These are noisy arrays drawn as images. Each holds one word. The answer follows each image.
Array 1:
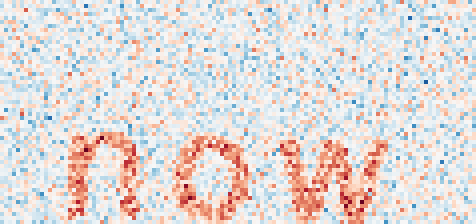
now
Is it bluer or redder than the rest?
redder
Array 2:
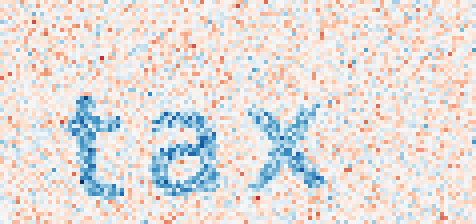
tax
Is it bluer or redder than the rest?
bluer
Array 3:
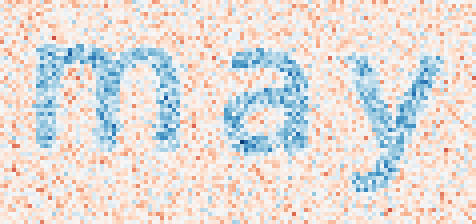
may
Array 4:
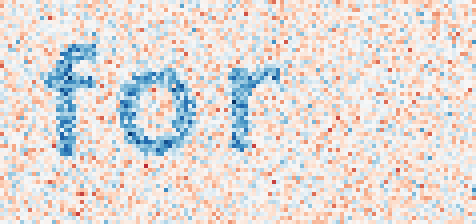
for
